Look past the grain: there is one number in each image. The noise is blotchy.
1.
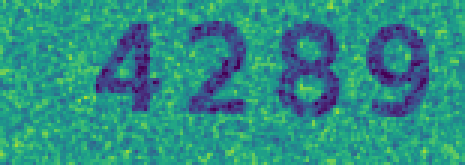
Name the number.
4289
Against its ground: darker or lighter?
darker
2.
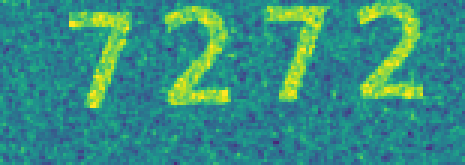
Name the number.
7272
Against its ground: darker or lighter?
lighter
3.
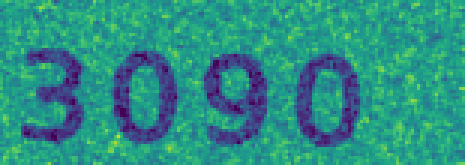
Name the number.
3090
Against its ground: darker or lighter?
darker
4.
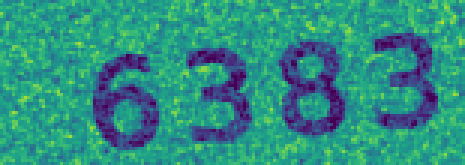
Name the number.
6383
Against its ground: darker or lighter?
darker
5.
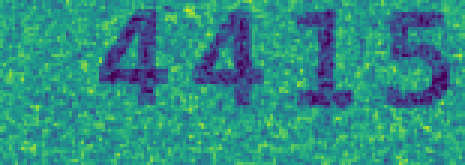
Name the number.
4415
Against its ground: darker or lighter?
darker
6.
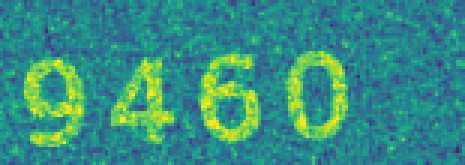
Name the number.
9460
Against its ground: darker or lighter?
lighter
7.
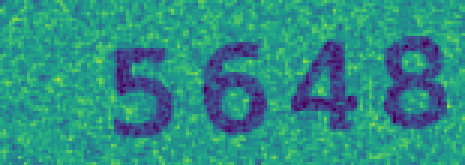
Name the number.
5648
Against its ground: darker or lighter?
darker
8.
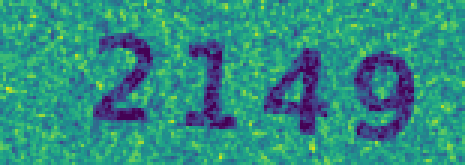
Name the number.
2149
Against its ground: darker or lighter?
darker
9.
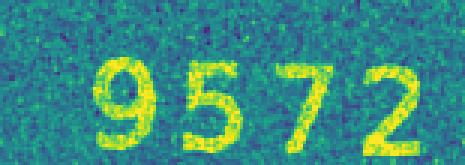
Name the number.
9572
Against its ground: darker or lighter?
lighter
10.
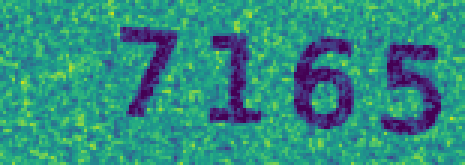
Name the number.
7165
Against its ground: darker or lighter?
darker
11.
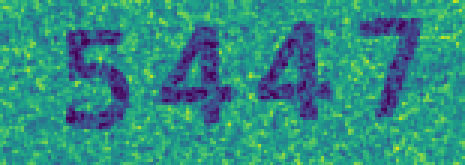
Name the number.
5447
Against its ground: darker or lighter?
darker
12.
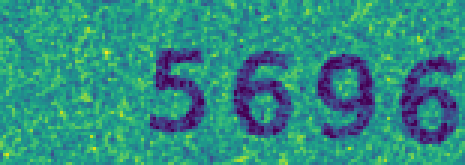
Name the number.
5696
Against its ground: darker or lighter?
darker
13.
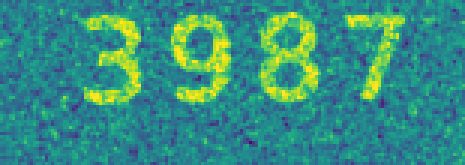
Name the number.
3987
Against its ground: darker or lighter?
lighter
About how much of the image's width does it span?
two thirds
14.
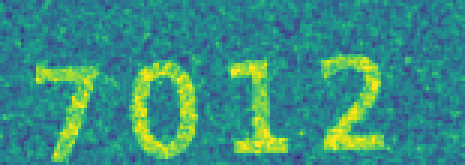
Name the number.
7012
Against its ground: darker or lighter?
lighter
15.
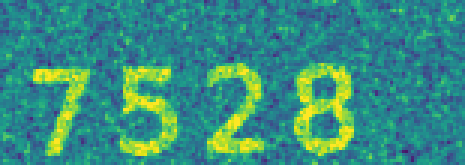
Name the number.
7528
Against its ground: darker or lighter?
lighter
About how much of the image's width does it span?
two thirds
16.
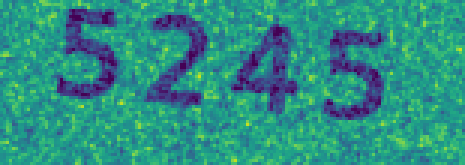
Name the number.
5245
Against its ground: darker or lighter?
darker
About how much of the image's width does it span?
two thirds
